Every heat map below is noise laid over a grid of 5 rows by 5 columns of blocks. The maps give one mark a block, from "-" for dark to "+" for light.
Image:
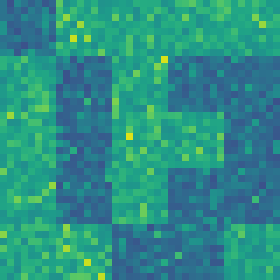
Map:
- + + + +
+ - + - -
+ - + + -
+ - + - -
+ + - - +
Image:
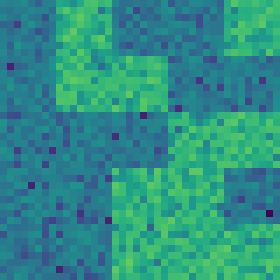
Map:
- + - - +
- + + - -
- - - + +
- - + + -
- - + + +
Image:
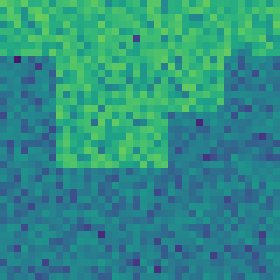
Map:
+ + + + +
- + + + -
- + + - -
- - - - -
- - - - -
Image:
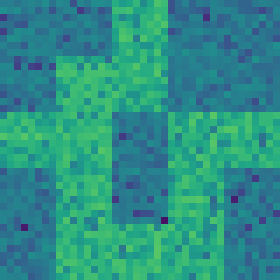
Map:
- - + - -
- + + - -
+ + - + +
- + - + -
- + + + -
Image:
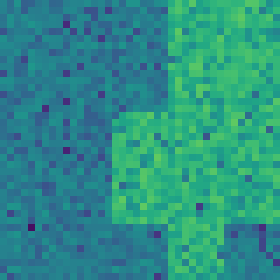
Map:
- - - + +
- - - + +
- - + + +
- - + + +
- - - + -
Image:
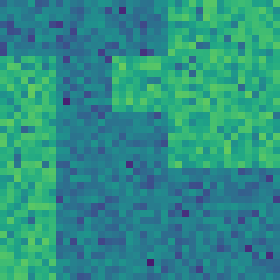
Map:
- - - + +
+ - + + +
+ - - + +
+ - - - -
+ - - - -
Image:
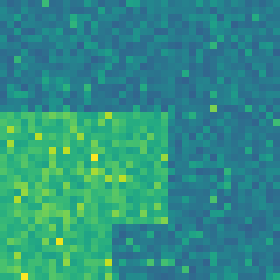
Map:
- - - - -
- - - - -
+ + + - -
+ + + - -
+ + - - -
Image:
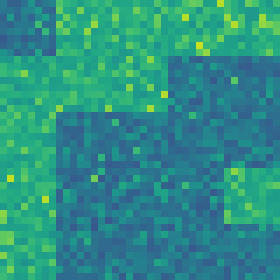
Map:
- + + + +
+ + + - -
+ - - - -
+ - - - +
+ - - - -
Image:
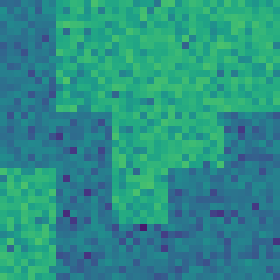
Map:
- + + + +
- + + + +
- - + + -
+ - + - -
+ - - - -
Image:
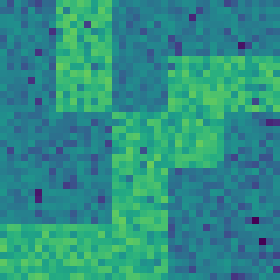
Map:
- + - - -
- + - + +
- - + + -
- - + - -
+ + + - -
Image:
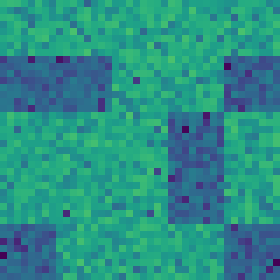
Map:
+ + + + +
- - + + -
+ + + - +
+ + + - +
- + + + -
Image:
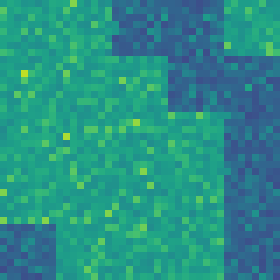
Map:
+ + - - +
+ + + - -
+ + + + -
+ + + + -
- + + + -
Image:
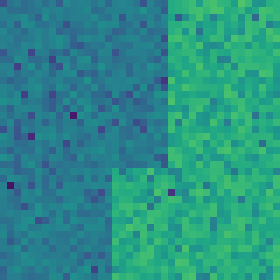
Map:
- - - + +
- - - + +
- - - + +
- - + + +
- - + + +
